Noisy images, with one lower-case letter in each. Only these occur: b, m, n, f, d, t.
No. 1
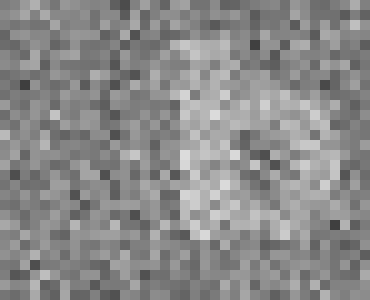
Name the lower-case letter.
b
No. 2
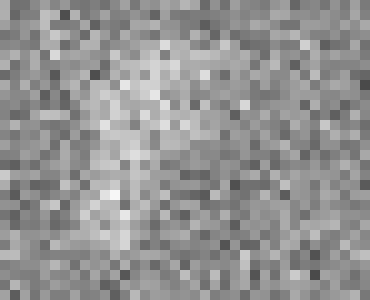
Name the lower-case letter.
f
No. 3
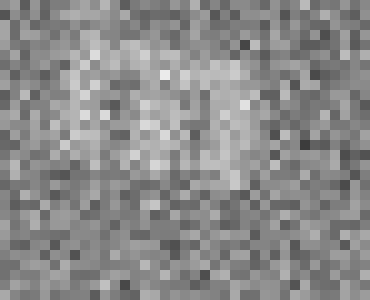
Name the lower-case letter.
m
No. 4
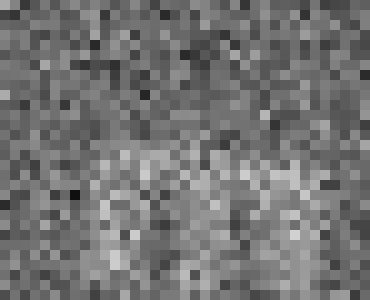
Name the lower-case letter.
m
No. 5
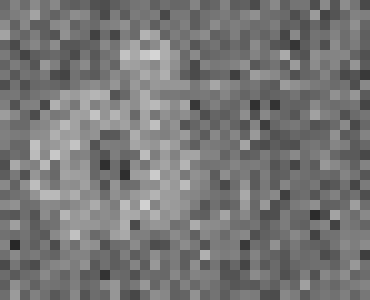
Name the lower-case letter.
d
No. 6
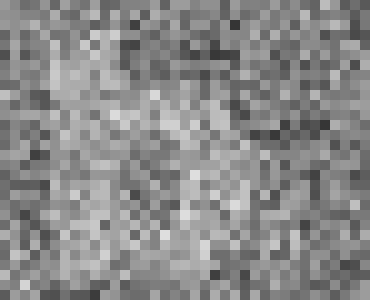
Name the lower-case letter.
b
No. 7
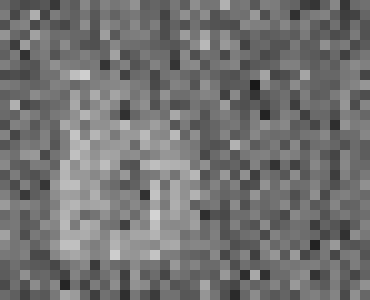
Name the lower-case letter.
b
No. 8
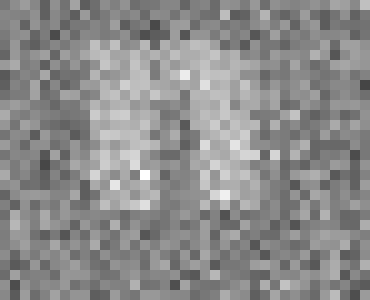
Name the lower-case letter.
n
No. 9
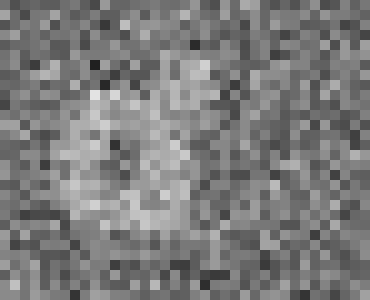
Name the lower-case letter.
d
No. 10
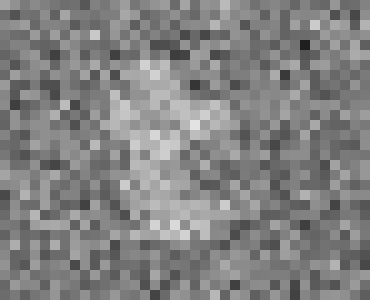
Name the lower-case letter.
t
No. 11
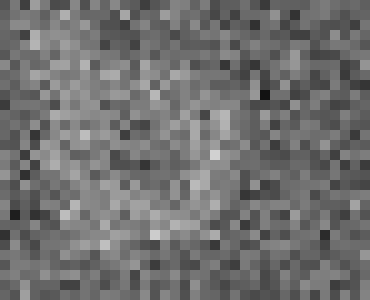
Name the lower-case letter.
b
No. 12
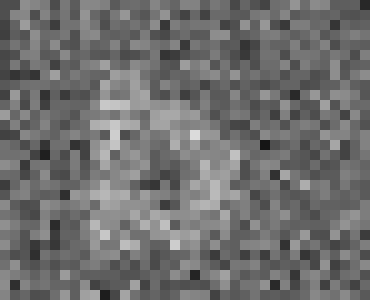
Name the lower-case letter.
b
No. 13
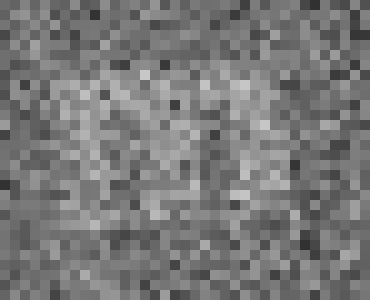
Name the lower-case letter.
m
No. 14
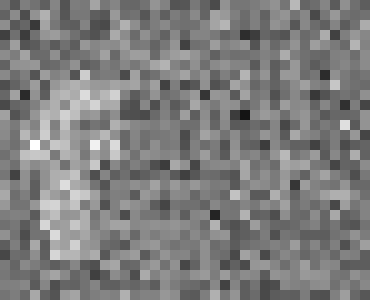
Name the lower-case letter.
f
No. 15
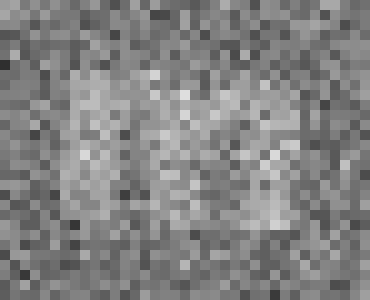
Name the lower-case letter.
m
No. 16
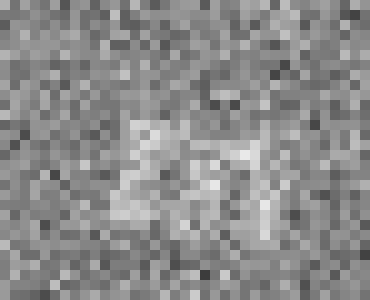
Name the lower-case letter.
m
